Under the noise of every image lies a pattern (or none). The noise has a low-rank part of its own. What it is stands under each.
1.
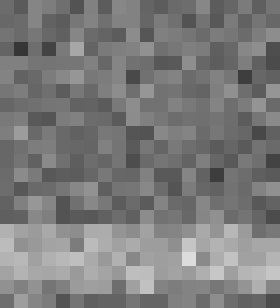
one band of rows
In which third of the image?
bottom
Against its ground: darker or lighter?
lighter
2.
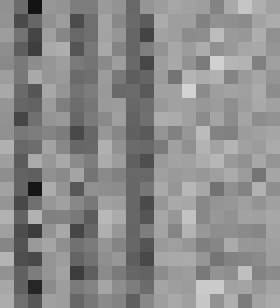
bands of columns
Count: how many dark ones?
3
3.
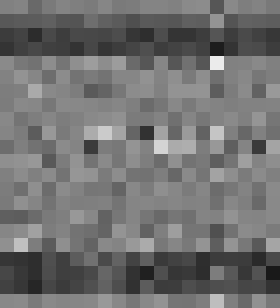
bands of rows
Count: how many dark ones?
2
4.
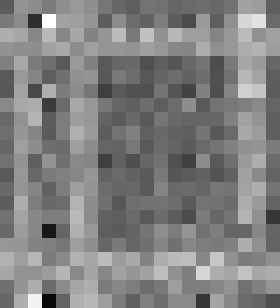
bands of rows crossing bands of columns
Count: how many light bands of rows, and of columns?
2 and 3
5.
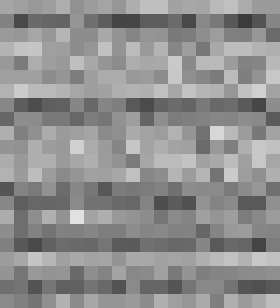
bands of rows
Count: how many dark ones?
5
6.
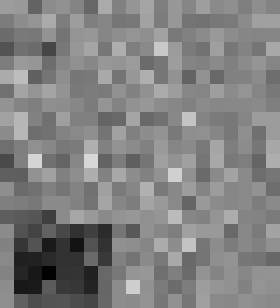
one block
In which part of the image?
bottom left
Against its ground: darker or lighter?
darker
